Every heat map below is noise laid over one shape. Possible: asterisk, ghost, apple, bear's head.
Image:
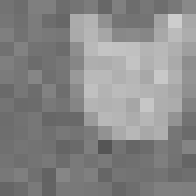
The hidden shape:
bear's head
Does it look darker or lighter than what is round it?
lighter
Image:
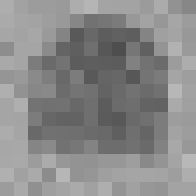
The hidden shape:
ghost
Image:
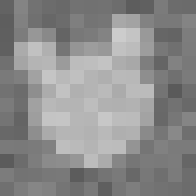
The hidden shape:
bear's head
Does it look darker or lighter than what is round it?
lighter
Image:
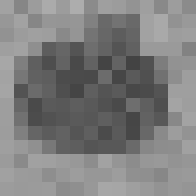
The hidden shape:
apple
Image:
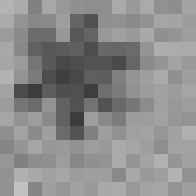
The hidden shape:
asterisk
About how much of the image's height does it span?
two thirds
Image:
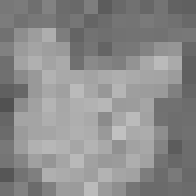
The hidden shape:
bear's head
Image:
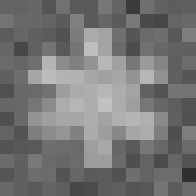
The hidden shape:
asterisk
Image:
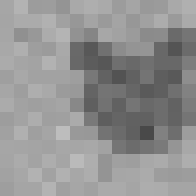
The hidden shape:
bear's head
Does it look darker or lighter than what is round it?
darker
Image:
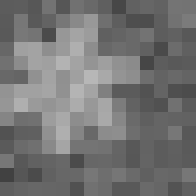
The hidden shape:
asterisk
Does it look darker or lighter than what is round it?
lighter
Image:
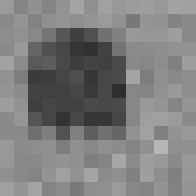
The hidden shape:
ghost
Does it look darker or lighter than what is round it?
darker
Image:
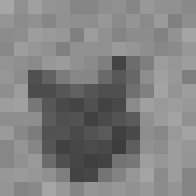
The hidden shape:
bear's head
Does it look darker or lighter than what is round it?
darker
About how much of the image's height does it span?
two thirds
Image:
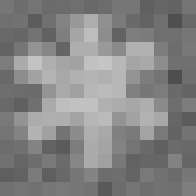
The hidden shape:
asterisk
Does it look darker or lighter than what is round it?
lighter
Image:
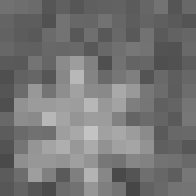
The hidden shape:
asterisk
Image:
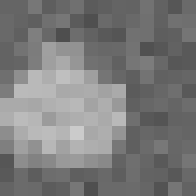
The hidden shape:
apple
